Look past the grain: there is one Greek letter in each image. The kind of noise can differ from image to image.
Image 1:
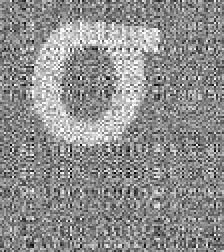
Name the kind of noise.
low rank plus noise
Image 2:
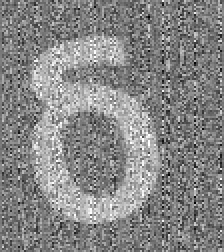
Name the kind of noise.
columns of uneven size
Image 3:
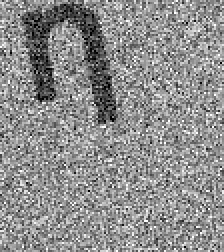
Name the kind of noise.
independent entries
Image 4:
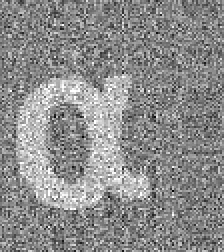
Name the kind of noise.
low rank plus noise
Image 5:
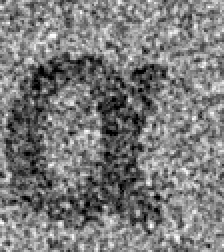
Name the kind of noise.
blotchy
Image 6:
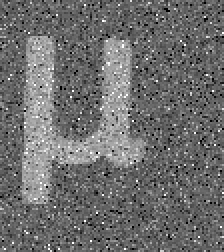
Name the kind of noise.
heavy tails
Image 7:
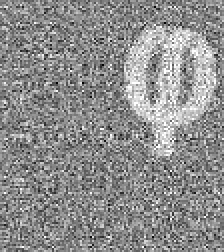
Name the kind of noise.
low rank plus noise
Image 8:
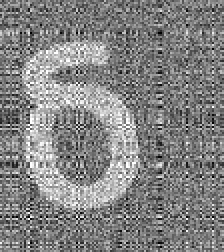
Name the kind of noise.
low rank plus noise
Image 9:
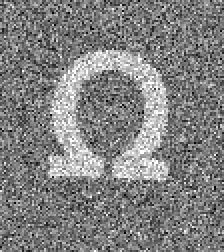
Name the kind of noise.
independent entries
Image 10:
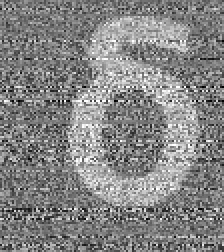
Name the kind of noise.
rows of uneven size
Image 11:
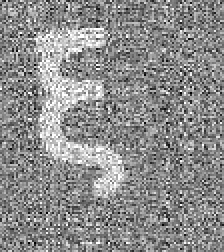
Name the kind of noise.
low rank plus noise
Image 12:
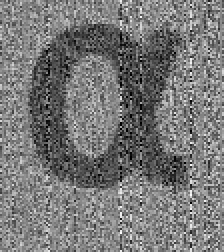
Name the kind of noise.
columns of uneven size
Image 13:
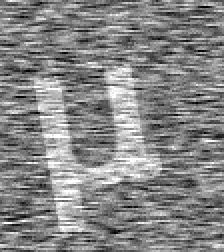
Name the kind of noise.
streaked along the rows
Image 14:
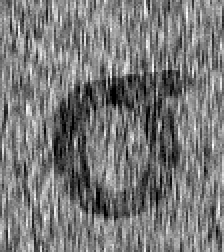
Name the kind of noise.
streaked along the columns
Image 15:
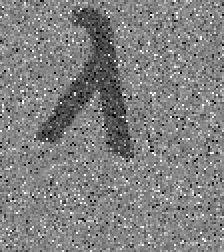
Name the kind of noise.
heavy tails
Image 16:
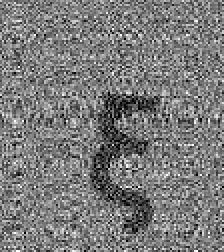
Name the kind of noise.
low rank plus noise
